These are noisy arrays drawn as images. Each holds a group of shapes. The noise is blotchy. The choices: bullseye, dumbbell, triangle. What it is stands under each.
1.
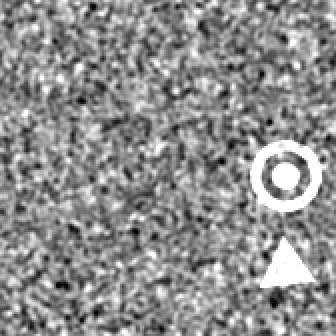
middle right: bullseye; bottom right: triangle
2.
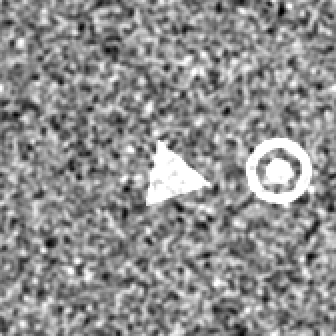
centre: triangle; middle right: bullseye
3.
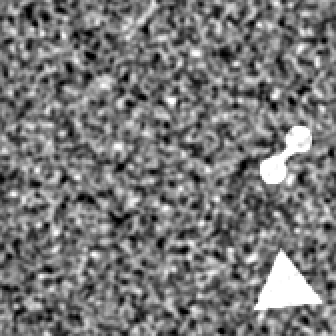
middle right: dumbbell; bottom right: triangle
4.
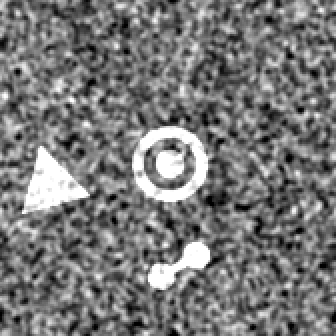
middle left: triangle; centre: bullseye; bottom middle: dumbbell
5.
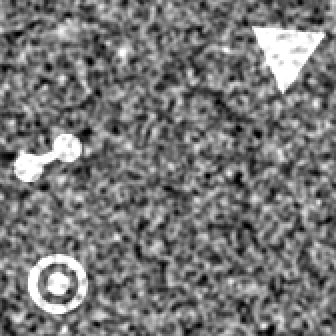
top right: triangle; middle left: dumbbell; bottom left: bullseye
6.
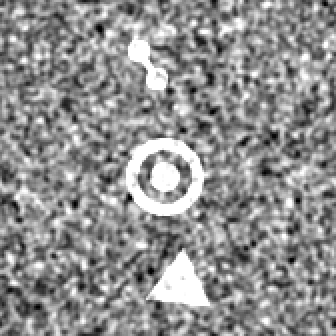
top middle: dumbbell; centre: bullseye; bottom middle: triangle
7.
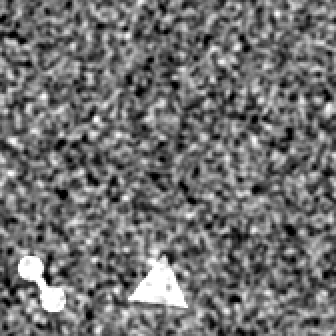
bottom left: dumbbell; bottom middle: triangle
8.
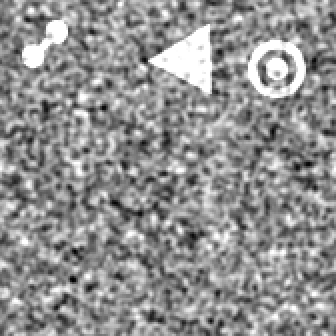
top left: dumbbell; top middle: triangle; top right: bullseye
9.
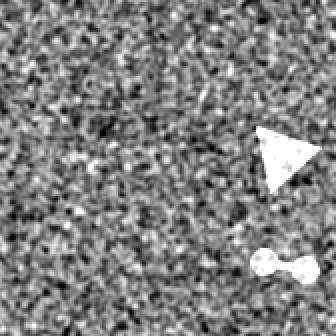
middle right: triangle; bottom right: dumbbell
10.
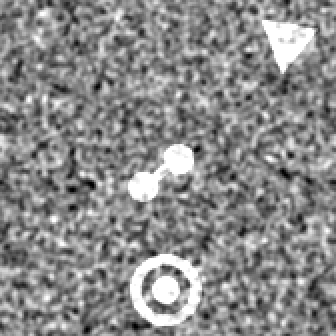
top right: triangle; centre: dumbbell; bottom middle: bullseye
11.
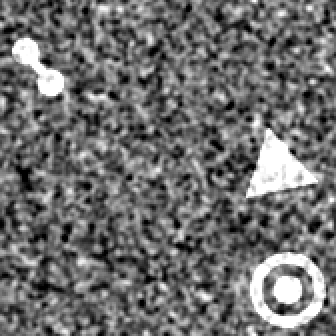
top left: dumbbell; middle right: triangle; bottom right: bullseye
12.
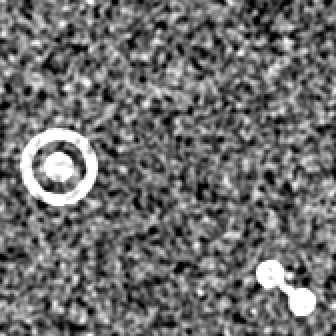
middle left: bullseye; bottom right: dumbbell
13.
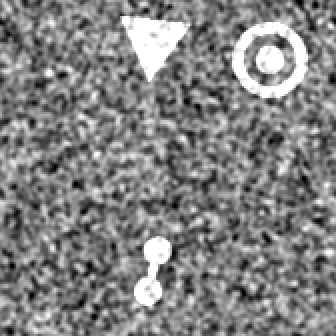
top middle: triangle; top right: bullseye; bottom middle: dumbbell
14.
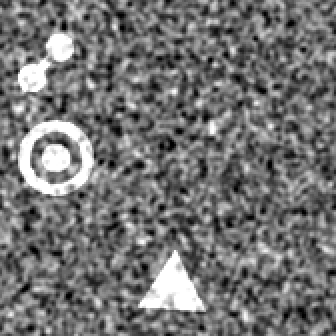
top left: dumbbell; middle left: bullseye; bottom middle: triangle
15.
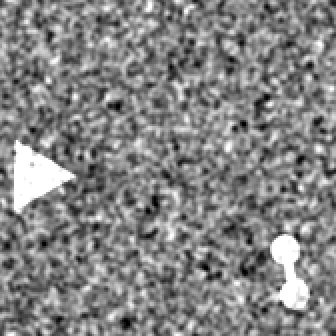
middle left: triangle; bottom right: dumbbell
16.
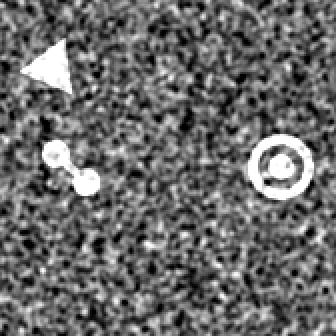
top left: triangle; middle left: dumbbell; middle right: bullseye
